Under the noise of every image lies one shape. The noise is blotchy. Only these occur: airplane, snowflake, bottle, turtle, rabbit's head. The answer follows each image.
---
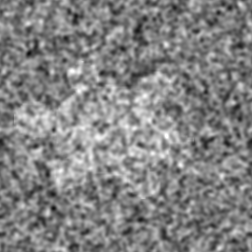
turtle
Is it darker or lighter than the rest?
lighter
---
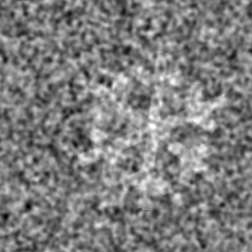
snowflake
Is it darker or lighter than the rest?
lighter
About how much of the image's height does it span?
two thirds
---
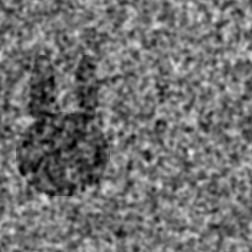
rabbit's head
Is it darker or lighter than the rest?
darker
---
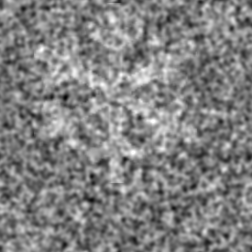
snowflake
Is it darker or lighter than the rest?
lighter
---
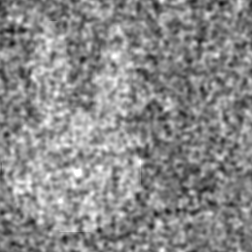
rabbit's head
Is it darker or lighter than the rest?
lighter
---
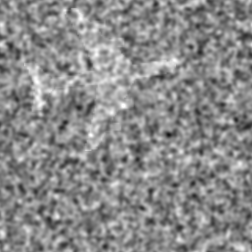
airplane
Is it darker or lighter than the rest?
lighter
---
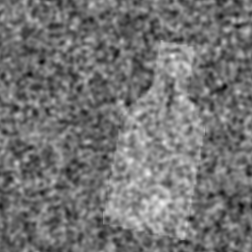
bottle
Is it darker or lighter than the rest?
lighter
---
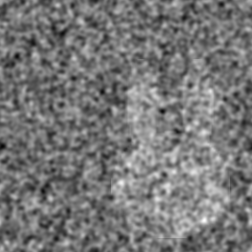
rabbit's head
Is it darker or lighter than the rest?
lighter
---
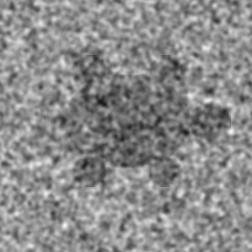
turtle
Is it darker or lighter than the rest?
darker
